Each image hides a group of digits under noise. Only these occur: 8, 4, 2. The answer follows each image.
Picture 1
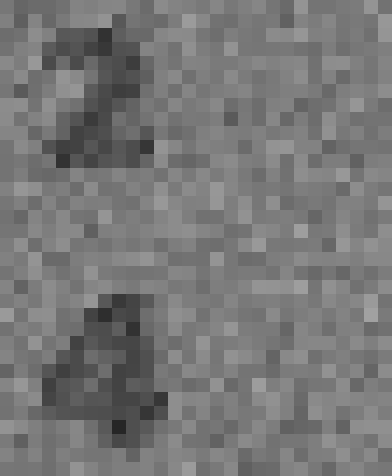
top left: 2; bottom left: 4
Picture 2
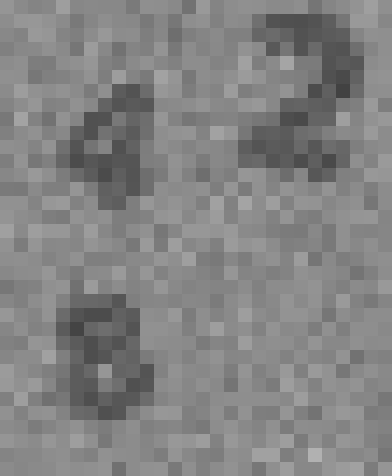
top left: 4; top right: 2; bottom left: 8
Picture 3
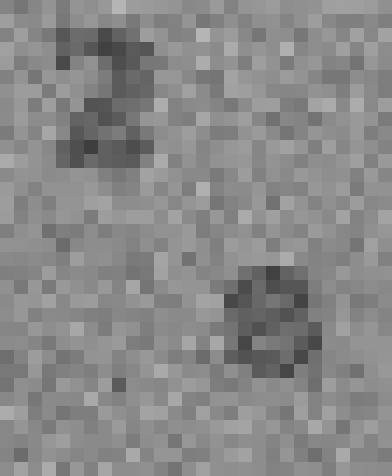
top left: 2; bottom right: 8
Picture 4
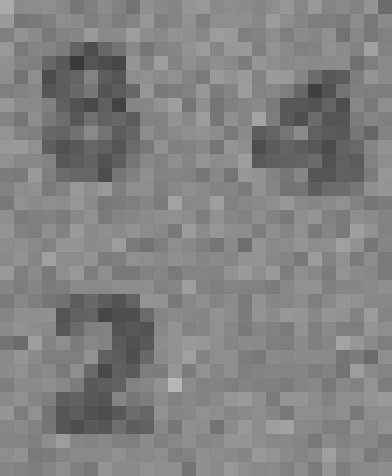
top left: 8; top right: 4; bottom left: 2
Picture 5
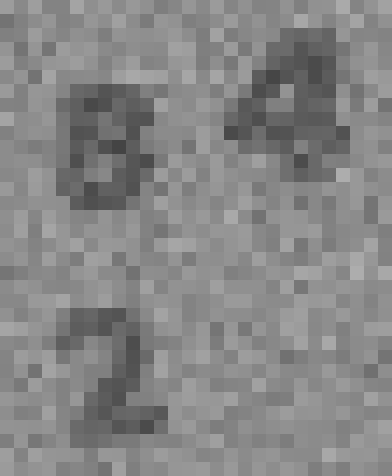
top left: 8; top right: 4; bottom left: 2
